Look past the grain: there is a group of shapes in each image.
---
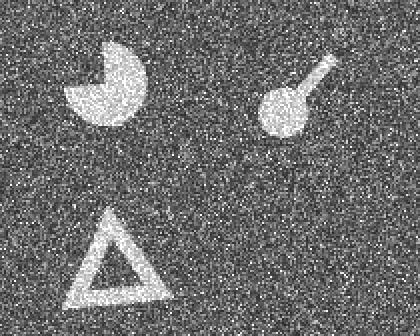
top left: disc with a wedge cut out; top right: lollipop; bottom left: triangle frame
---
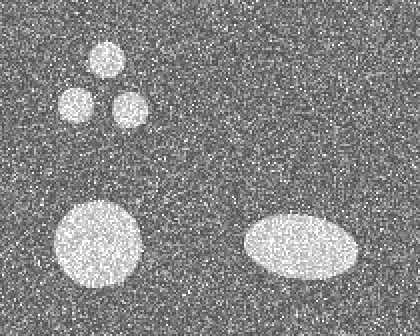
top left: three dots; bottom left: disc; bottom right: ellipse
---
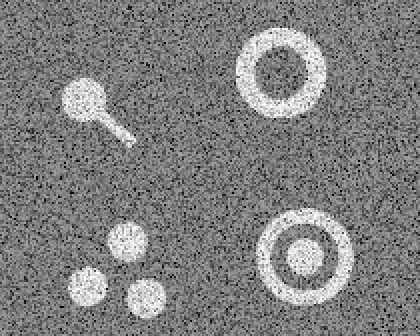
top left: lollipop; top right: ring; bottom left: three dots; bottom right: bullseye
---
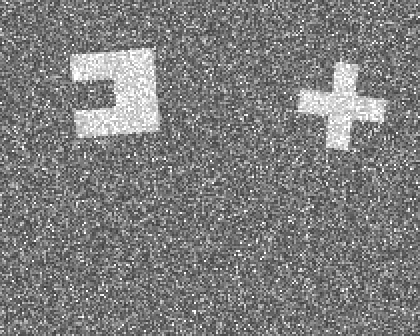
top left: square with a notch; top right: cross
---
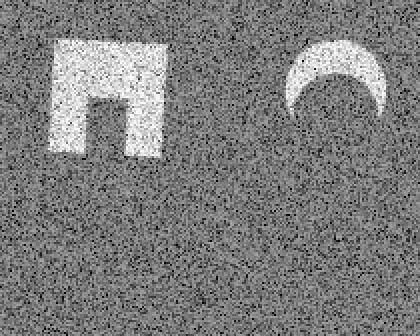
top left: square with a notch; top right: crescent
